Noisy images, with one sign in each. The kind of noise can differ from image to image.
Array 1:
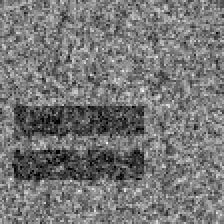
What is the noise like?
blotchy
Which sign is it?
equals sign
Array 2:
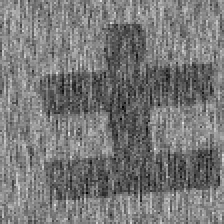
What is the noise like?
streaked along the columns
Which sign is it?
plus-minus sign
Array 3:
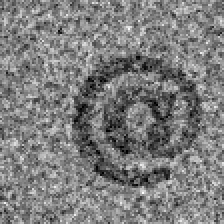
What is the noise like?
blotchy
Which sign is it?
at sign
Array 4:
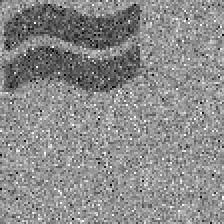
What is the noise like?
heavy tails
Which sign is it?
approximately sign
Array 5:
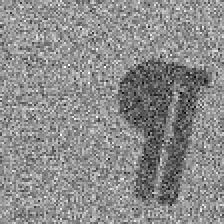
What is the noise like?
low rank plus noise
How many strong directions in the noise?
three or four
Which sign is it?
pilcrow
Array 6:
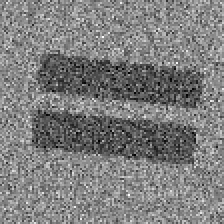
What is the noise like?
low rank plus noise
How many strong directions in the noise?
five to eight
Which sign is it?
equals sign
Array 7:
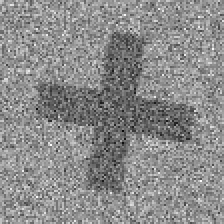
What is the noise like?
low rank plus noise
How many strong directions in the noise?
three or four
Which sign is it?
plus sign
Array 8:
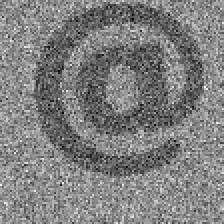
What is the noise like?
low rank plus noise
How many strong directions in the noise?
one
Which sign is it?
at sign
